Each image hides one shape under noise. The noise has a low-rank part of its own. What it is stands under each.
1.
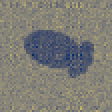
footprint
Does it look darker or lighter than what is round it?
darker
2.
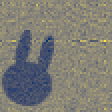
rabbit's head
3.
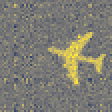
airplane
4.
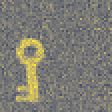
key
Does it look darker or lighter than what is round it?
lighter
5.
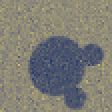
bear's head
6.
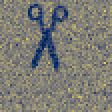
pair of scissors
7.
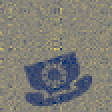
telephone
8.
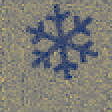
snowflake
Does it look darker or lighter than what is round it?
darker
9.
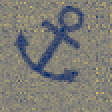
anchor
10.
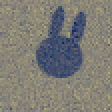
rabbit's head
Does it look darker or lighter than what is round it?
darker
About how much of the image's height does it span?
two thirds
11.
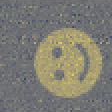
smiling face
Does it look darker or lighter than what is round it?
lighter
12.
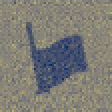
flag
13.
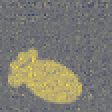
footprint
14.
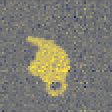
teapot
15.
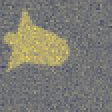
bell
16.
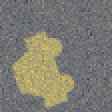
car
